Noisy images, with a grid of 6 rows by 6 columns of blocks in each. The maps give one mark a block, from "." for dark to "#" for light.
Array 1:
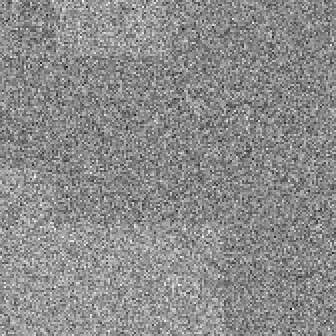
.##...
......
......
#.....
####..
####..
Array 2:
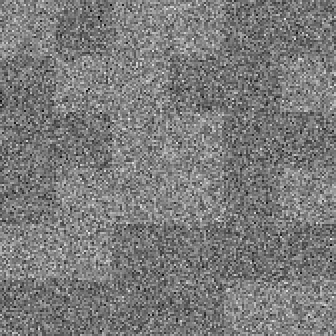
#.##..
.##..#
..##..
.###.#
##....
....##
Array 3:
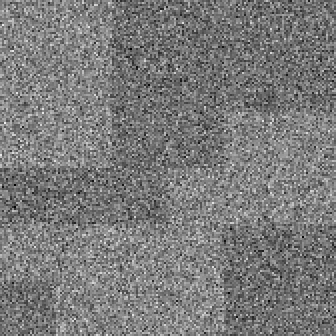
##....
##....
##..##
...###
####..
.###..
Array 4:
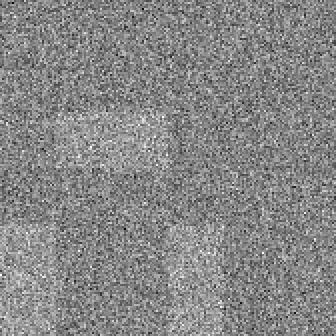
......
......
.##...
......
#..#..
#..#..
